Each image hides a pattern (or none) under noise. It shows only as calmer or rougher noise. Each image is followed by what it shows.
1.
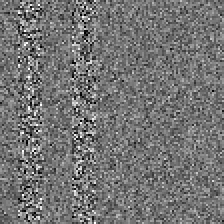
bands of columns
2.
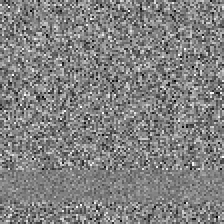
one band of rows
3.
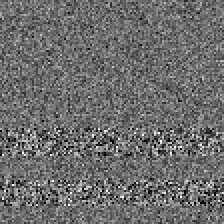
bands of rows
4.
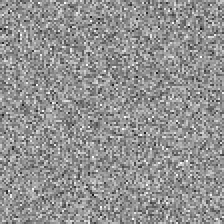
only noise
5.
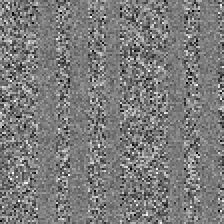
bands of columns
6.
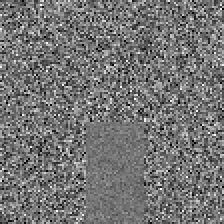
one block
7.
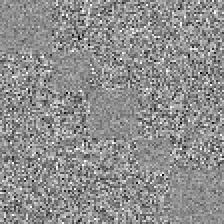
blocks along the diagonal
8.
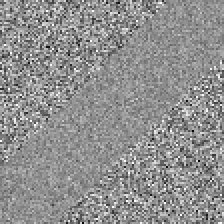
a diagonal band
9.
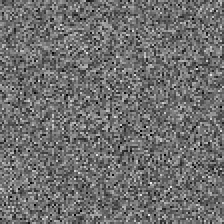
only noise
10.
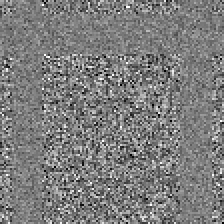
bands of rows crossing bands of columns
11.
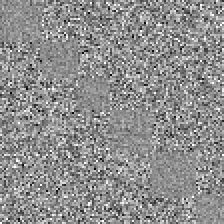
blocks along the diagonal
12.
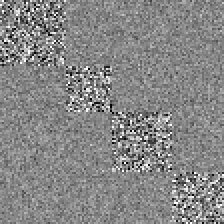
blocks along the diagonal
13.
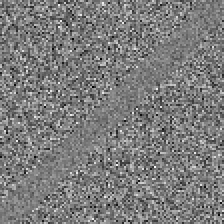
a diagonal band
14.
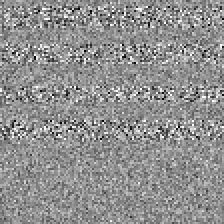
bands of rows
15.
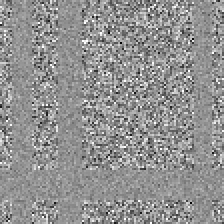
bands of rows crossing bands of columns
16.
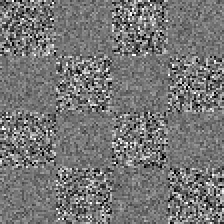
a checkerboard
